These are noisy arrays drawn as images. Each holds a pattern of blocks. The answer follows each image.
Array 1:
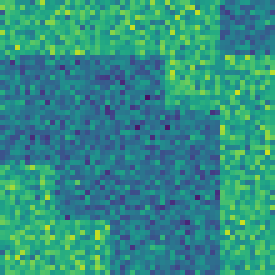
mirrored about the diagonal from the bottom left
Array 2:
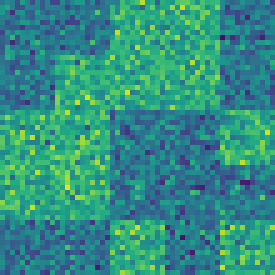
mirrored about the diagonal from the top left
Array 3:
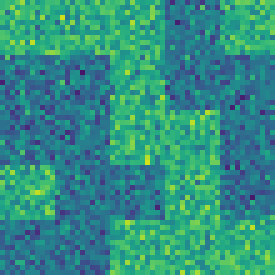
no symmetry
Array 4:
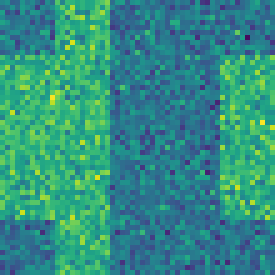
top and bottom mirror each other
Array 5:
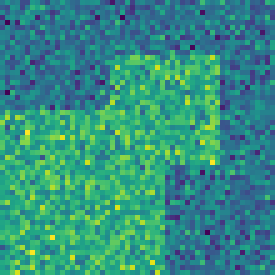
mirrored about the diagonal from the bottom left
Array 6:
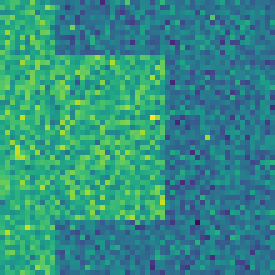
top and bottom mirror each other
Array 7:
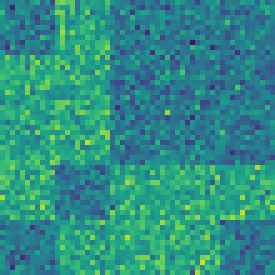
mirrored about the diagonal from the bottom left
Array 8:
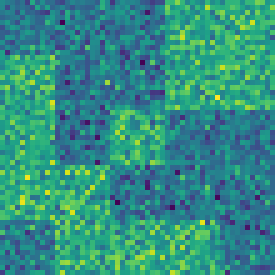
mirrored about the diagonal from the bottom left
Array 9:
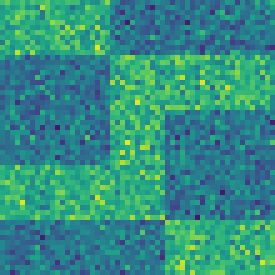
the same after a half turn
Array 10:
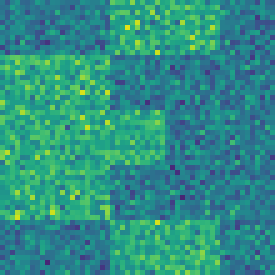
top and bottom mirror each other
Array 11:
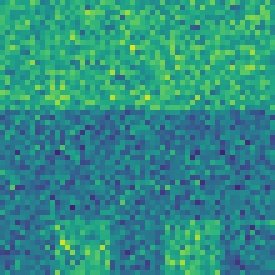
left and right mirror each other
